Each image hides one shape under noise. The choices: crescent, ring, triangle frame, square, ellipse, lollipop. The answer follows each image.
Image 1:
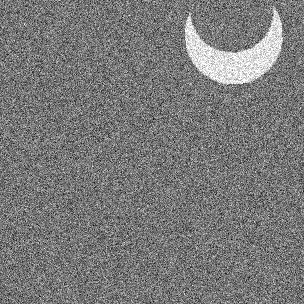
light crescent, top right
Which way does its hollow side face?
up
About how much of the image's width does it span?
a third
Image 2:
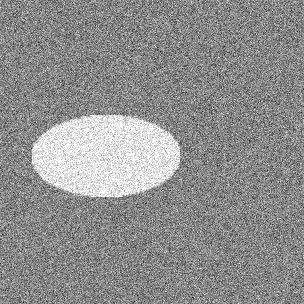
light ellipse
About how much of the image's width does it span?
half
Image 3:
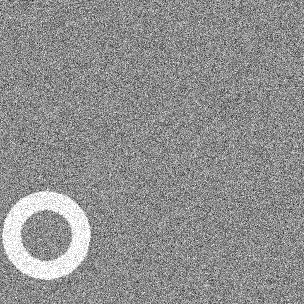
light ring, bottom left
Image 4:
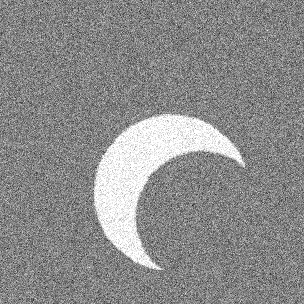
light crescent
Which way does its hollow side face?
down and right
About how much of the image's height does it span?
half
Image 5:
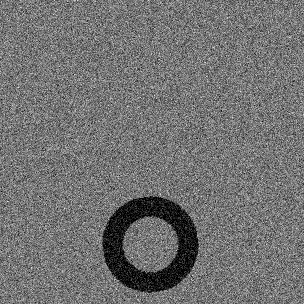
dark ring, bottom middle
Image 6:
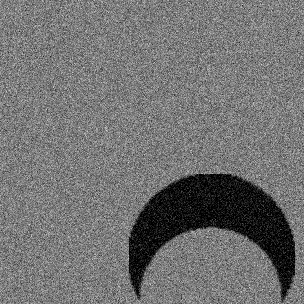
dark crescent
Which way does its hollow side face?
down
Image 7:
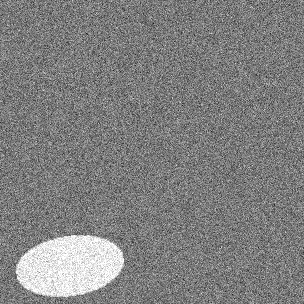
light ellipse, bottom left
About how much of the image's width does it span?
a third
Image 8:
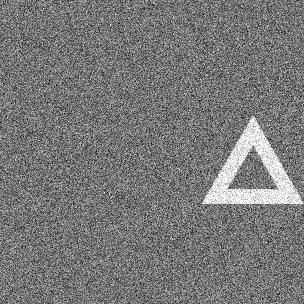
light triangle frame, middle right
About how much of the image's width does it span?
a third
